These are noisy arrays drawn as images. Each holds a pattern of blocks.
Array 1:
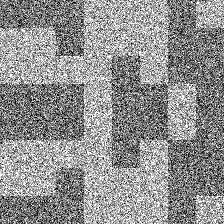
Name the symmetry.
top and bottom mirror each other
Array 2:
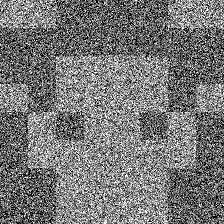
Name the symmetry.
left and right mirror each other
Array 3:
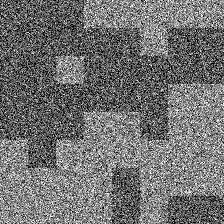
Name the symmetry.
no symmetry
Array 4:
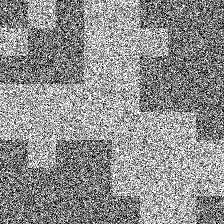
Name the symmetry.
mirrored about the diagonal from the top left
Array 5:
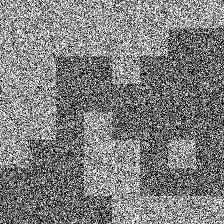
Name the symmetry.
no symmetry
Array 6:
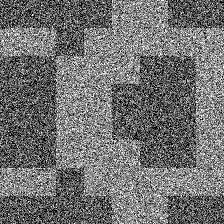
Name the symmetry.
top and bottom mirror each other
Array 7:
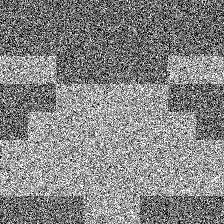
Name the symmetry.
left and right mirror each other
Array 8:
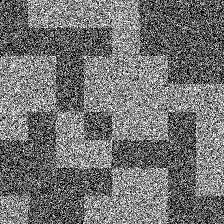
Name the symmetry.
mirrored about the diagonal from the bottom left
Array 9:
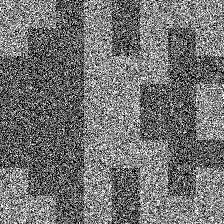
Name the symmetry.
top and bottom mirror each other
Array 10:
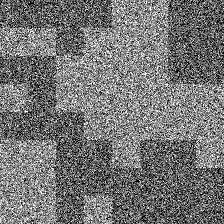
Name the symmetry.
no symmetry
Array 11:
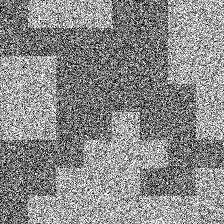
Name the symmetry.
no symmetry
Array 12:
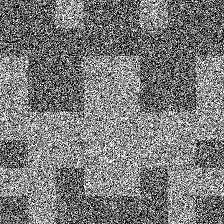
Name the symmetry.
left and right mirror each other
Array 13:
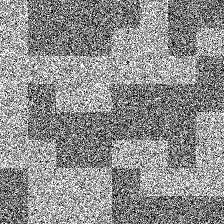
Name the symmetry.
no symmetry
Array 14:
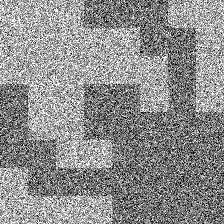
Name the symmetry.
mirrored about the diagonal from the top left
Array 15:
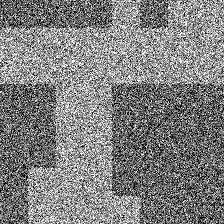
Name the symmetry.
no symmetry
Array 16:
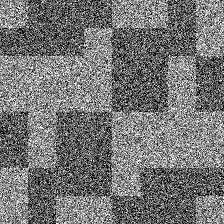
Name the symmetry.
the same after a half turn
